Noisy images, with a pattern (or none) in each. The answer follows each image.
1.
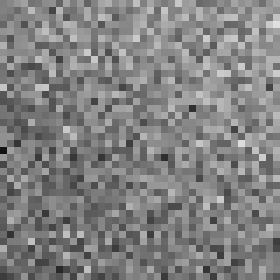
a smooth slope
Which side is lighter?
top right
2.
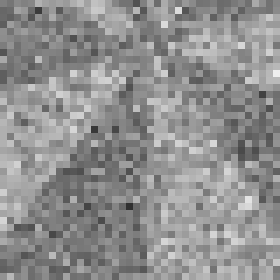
spokes from one point
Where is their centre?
top middle
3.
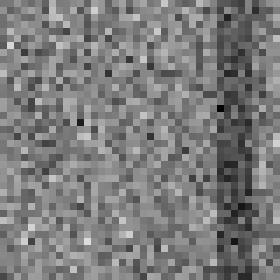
one vertical stripe
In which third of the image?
right
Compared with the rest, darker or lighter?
darker
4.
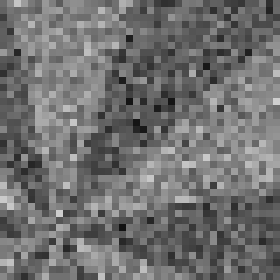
spokes from one point
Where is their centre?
bottom left
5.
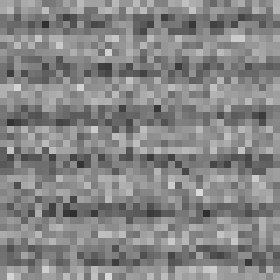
horizontal stripes
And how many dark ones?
6
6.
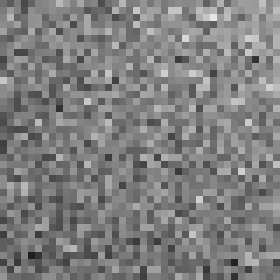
a smooth slope
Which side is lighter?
top right
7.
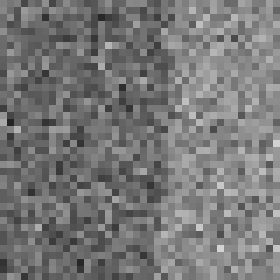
a sharp edge
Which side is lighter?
right
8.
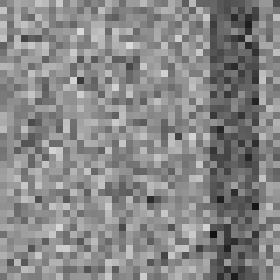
one vertical stripe
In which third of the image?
right
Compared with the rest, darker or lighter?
darker
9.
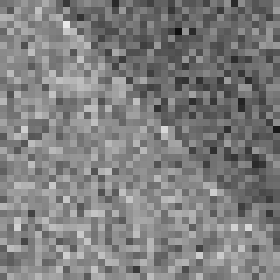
a sharp edge
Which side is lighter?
bottom left
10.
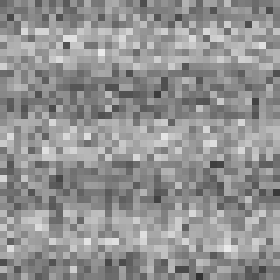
horizontal stripes
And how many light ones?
3
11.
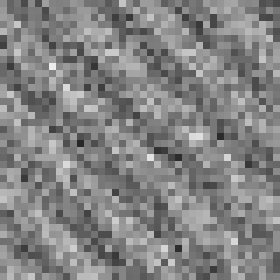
diagonal stripes
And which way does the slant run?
top left to bottom right
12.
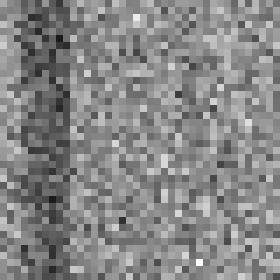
one vertical stripe
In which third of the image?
left
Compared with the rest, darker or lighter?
darker
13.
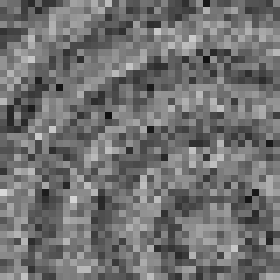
rings round one point
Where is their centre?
bottom right
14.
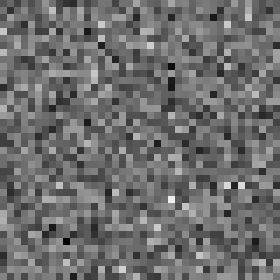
only noise
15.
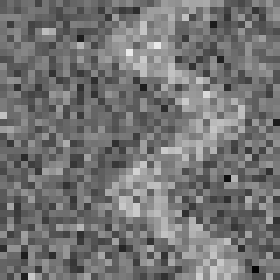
a wavy band
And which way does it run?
top to bottom
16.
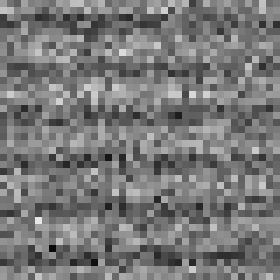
horizontal stripes
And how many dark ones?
6
